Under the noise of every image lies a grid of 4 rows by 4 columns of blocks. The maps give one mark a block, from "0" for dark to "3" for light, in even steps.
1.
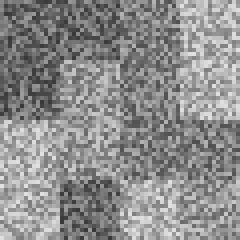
0013
0213
3211
3032
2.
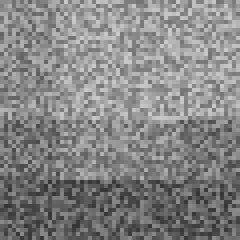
2333
2333
1221
0000
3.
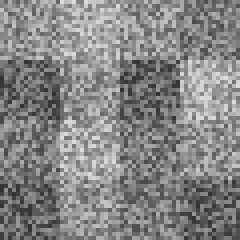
2321
0203
1312
0210
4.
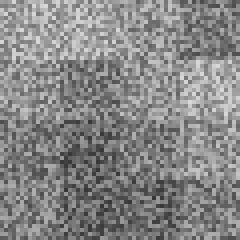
3321
2123
1012
1001
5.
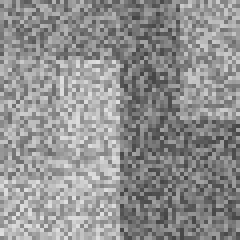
1102
2302
2300
3300
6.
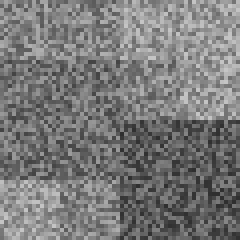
2233
1123
1100
3200
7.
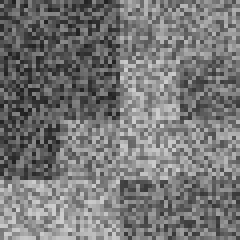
0022
0031
0232
3311
